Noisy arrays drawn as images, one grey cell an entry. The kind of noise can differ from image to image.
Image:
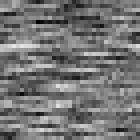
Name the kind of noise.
streaked along the rows
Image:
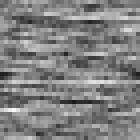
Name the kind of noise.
streaked along the rows
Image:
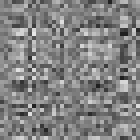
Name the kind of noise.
low rank plus noise
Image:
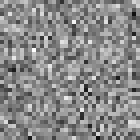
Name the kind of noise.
low rank plus noise
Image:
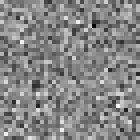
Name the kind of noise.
independent entries
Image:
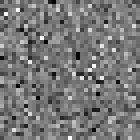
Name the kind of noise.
heavy tails
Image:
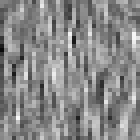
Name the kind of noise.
streaked along the columns
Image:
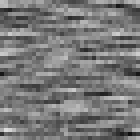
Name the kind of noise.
streaked along the rows
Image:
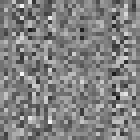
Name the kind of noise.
columns of uneven size
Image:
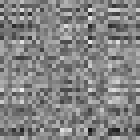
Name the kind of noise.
low rank plus noise
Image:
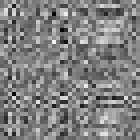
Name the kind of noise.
low rank plus noise
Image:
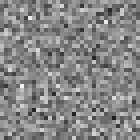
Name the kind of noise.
independent entries
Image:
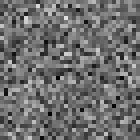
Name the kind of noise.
independent entries
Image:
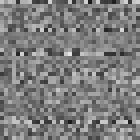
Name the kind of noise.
rows of uneven size
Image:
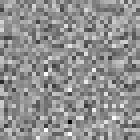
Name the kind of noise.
low rank plus noise
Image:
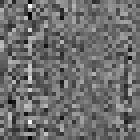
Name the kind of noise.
columns of uneven size
